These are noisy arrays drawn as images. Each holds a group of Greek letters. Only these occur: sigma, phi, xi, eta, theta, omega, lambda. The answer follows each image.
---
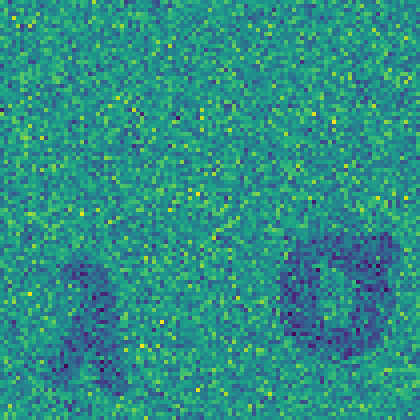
bottom left: lambda; bottom right: sigma
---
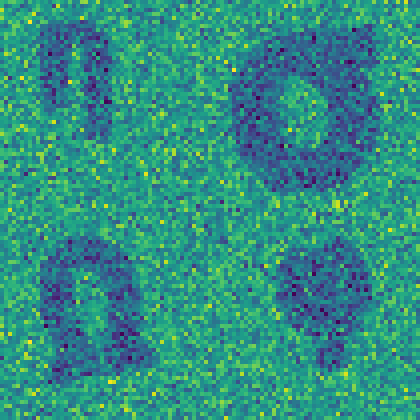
top left: eta; top right: sigma; bottom left: omega; bottom right: phi
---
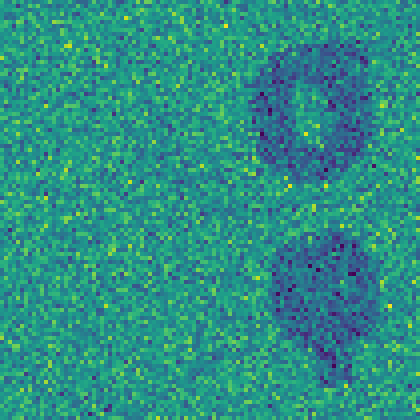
top right: sigma; bottom right: phi
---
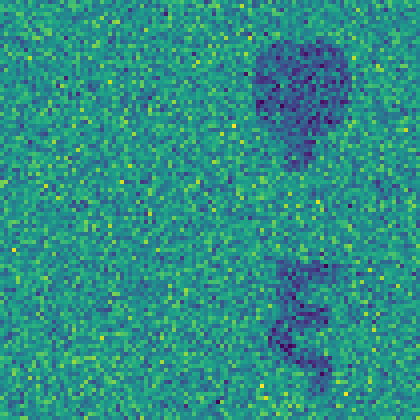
top right: phi; bottom right: xi
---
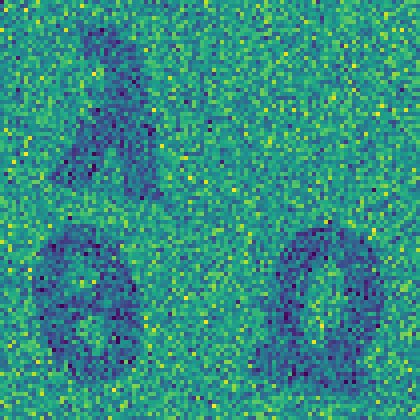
top left: lambda; bottom left: theta; bottom right: omega
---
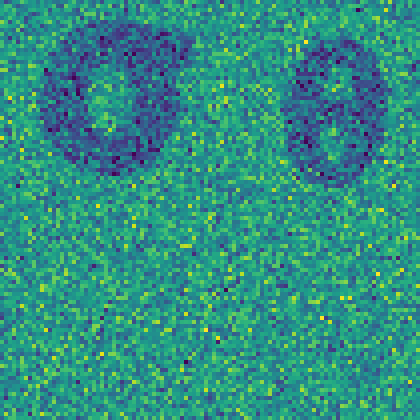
top left: sigma; top right: theta
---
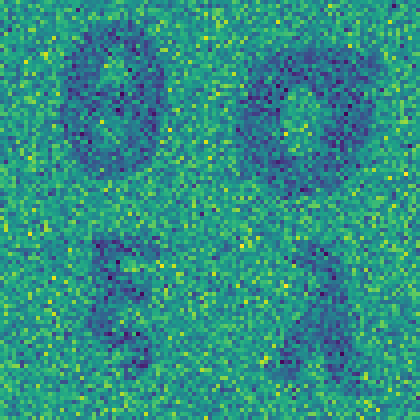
top left: theta; top right: sigma; bottom left: xi; bottom right: lambda
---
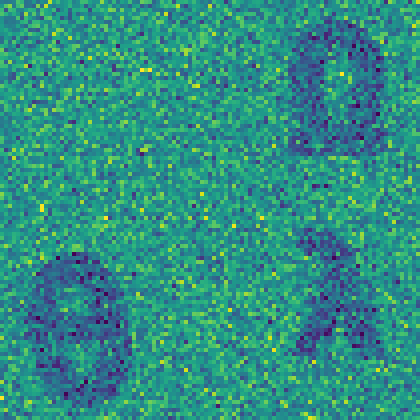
top right: omega; bottom left: theta; bottom right: lambda
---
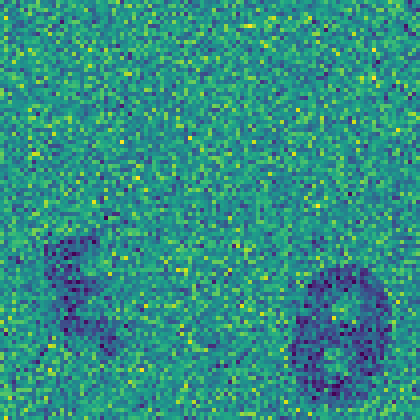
bottom left: xi; bottom right: theta
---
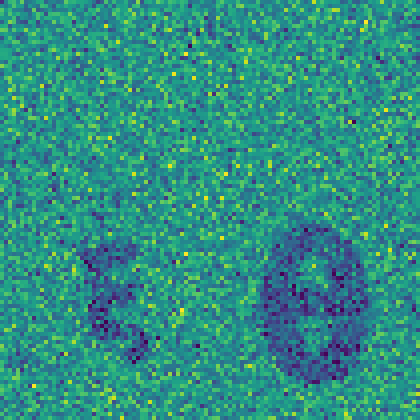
bottom left: xi; bottom right: theta
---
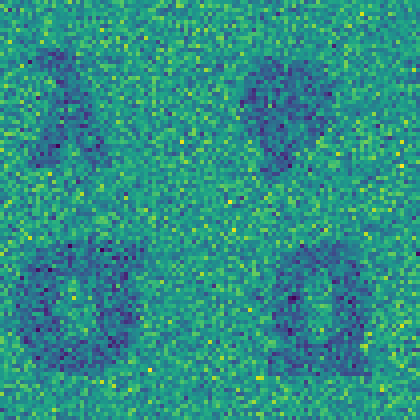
top left: lambda; top right: phi; bottom left: sigma; bottom right: omega
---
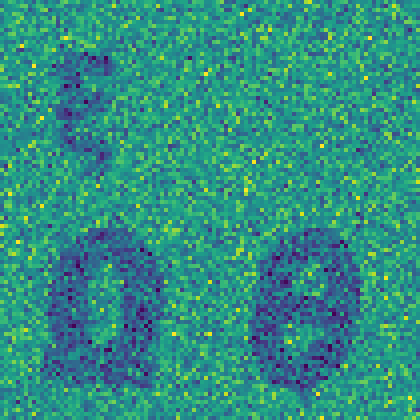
top left: xi; bottom left: omega; bottom right: theta
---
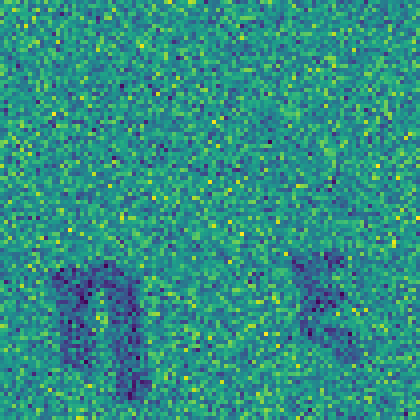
bottom left: eta; bottom right: xi
